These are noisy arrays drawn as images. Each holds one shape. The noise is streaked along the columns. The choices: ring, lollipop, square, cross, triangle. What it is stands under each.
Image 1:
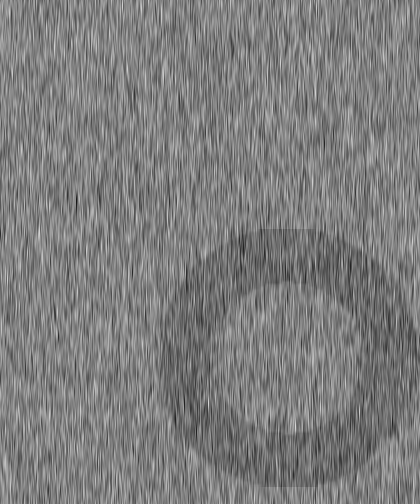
ring
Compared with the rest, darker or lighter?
darker
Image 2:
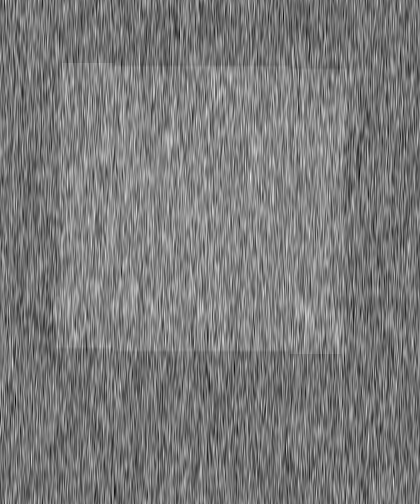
square
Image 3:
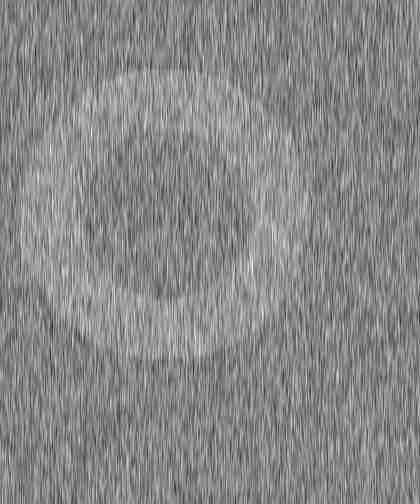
ring
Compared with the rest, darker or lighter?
lighter
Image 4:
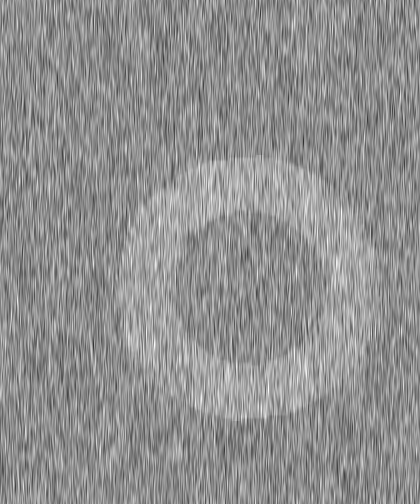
ring
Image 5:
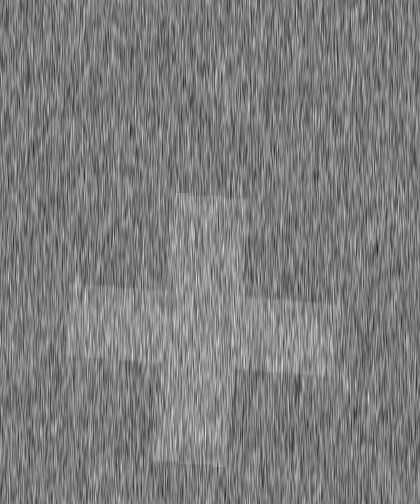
cross
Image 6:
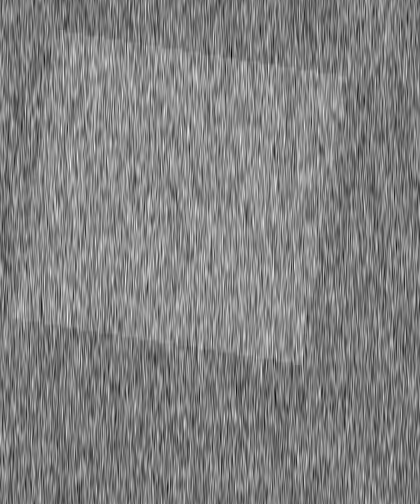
square
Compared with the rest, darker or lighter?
lighter
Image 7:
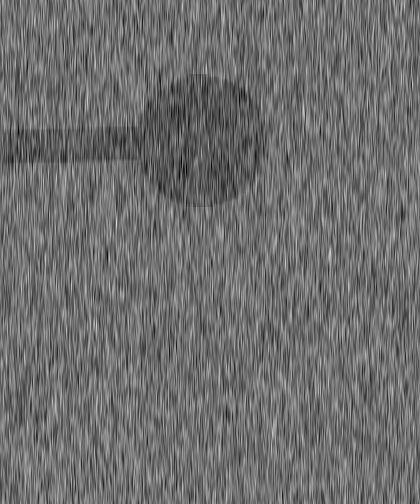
lollipop
